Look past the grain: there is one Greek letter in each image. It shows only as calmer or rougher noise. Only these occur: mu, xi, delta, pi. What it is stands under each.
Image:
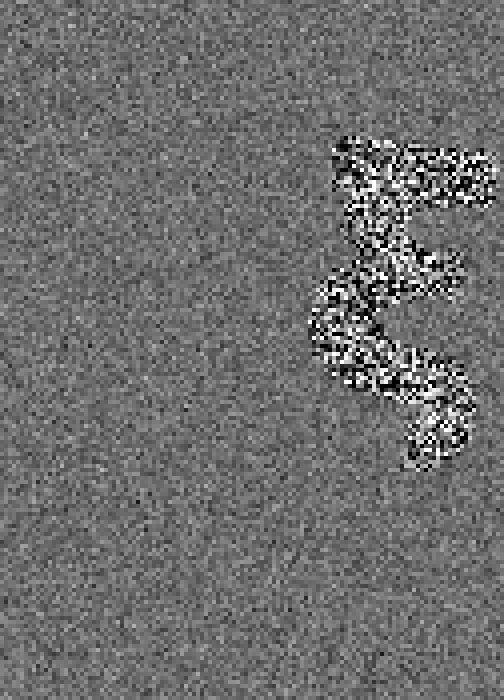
xi
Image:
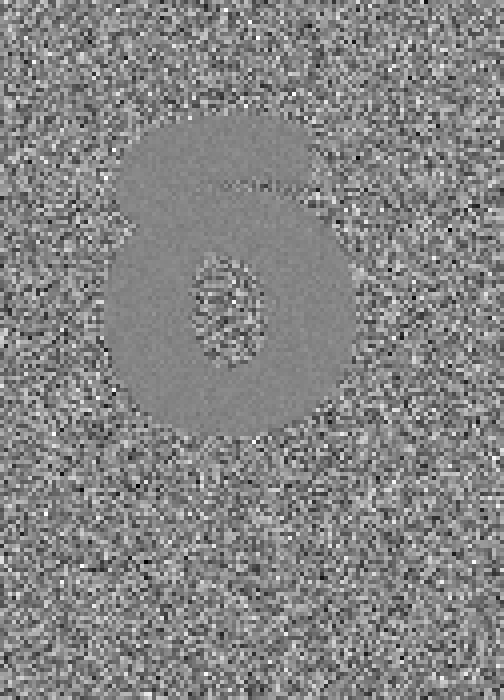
delta
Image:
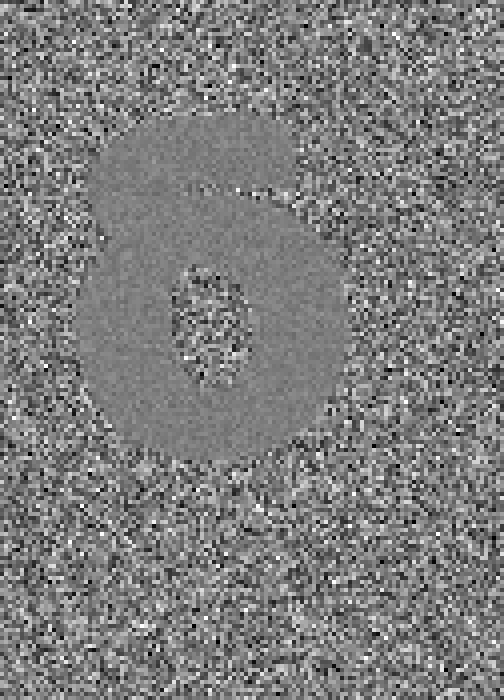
delta
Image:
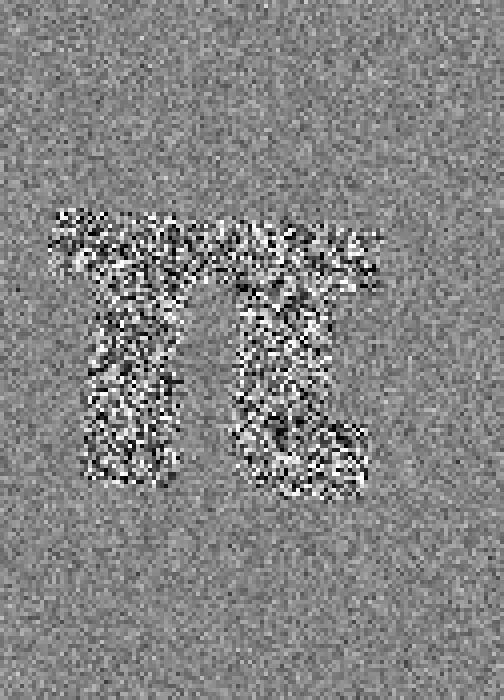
pi
